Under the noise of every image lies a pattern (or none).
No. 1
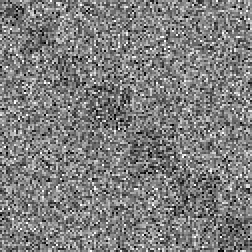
blocks along the diagonal
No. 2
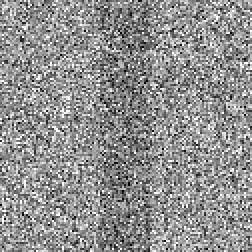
one band of columns
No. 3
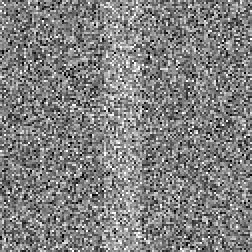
one band of columns
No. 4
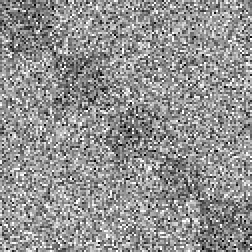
blocks along the diagonal
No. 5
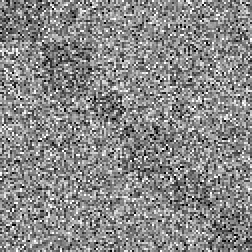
blocks along the diagonal
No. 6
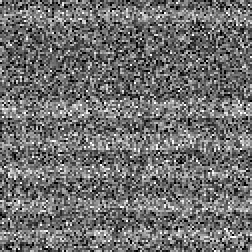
bands of rows
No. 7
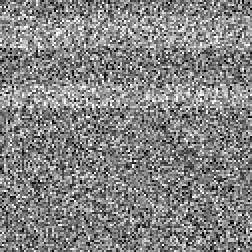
bands of rows
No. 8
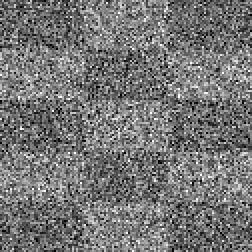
a checkerboard
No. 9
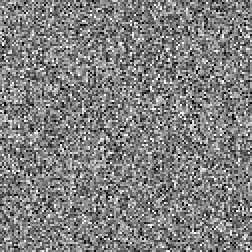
only noise
